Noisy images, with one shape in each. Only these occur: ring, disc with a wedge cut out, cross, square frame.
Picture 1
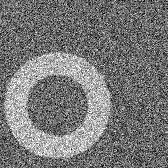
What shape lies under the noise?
ring
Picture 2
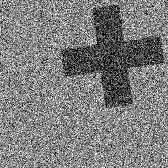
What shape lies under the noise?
cross
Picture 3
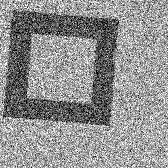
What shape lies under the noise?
square frame
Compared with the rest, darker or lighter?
darker
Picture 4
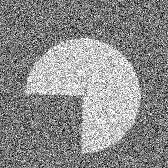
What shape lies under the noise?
disc with a wedge cut out
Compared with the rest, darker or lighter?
lighter
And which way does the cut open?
down and left
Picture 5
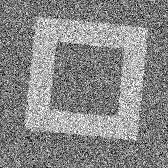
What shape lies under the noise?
square frame
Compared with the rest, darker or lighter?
lighter
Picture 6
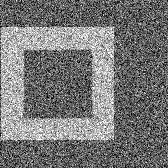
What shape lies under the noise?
square frame
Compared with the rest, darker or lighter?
lighter
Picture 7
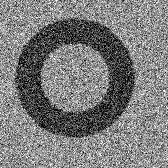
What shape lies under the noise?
ring
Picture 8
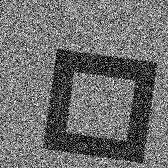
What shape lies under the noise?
square frame
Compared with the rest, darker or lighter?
darker
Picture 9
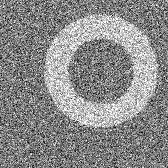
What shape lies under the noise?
ring
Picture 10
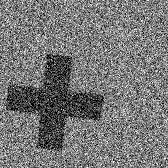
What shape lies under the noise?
cross
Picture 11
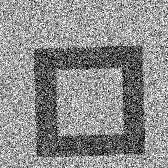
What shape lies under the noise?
square frame
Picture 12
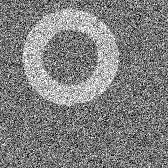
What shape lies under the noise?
ring
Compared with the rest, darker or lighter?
lighter
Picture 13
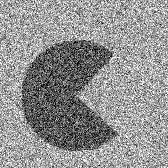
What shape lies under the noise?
disc with a wedge cut out
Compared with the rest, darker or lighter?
darker
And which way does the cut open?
right
